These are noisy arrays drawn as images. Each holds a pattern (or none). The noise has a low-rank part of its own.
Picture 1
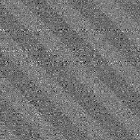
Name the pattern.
diagonal stripes
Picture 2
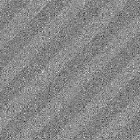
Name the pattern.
diagonal stripes
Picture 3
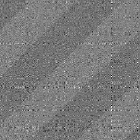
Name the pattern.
diagonal stripes
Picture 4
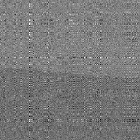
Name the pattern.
a sharp edge
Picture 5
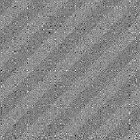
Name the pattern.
diagonal stripes
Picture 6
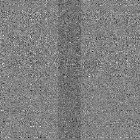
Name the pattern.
one vertical stripe
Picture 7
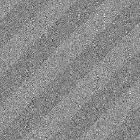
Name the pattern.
diagonal stripes
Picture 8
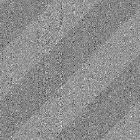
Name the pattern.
diagonal stripes
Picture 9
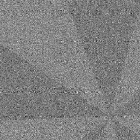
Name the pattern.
spokes from one point
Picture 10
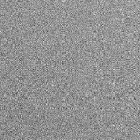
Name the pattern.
a smooth slope
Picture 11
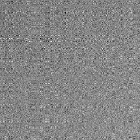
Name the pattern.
a smooth slope
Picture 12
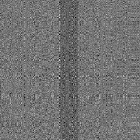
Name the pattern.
one vertical stripe
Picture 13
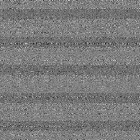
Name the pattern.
horizontal stripes
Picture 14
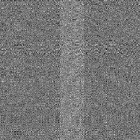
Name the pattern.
one vertical stripe
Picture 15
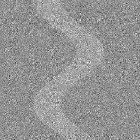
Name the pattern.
a wavy band
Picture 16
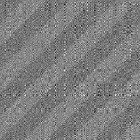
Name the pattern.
diagonal stripes
